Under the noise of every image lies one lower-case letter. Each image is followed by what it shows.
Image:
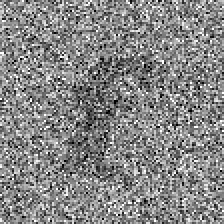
f
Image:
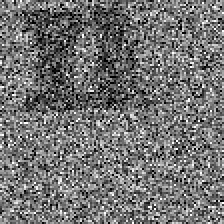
n
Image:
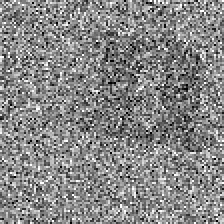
n
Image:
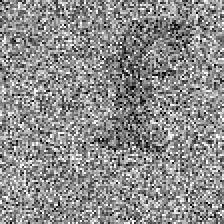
f
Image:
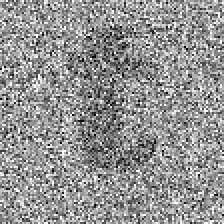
t
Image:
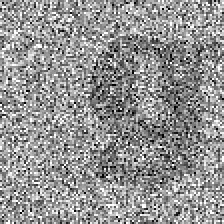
g
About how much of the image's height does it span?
two thirds
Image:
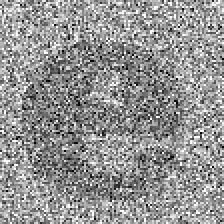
e
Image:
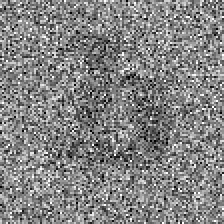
b
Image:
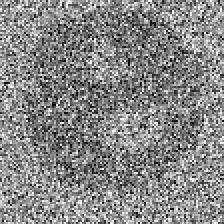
e
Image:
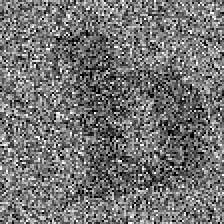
b
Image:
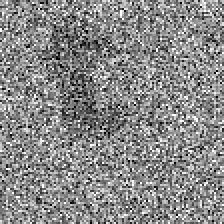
t
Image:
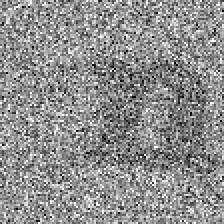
n
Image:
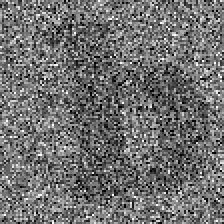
b
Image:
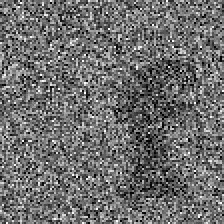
f
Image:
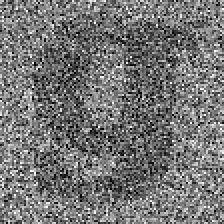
g
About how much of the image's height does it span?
nearly all
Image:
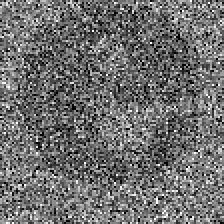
e
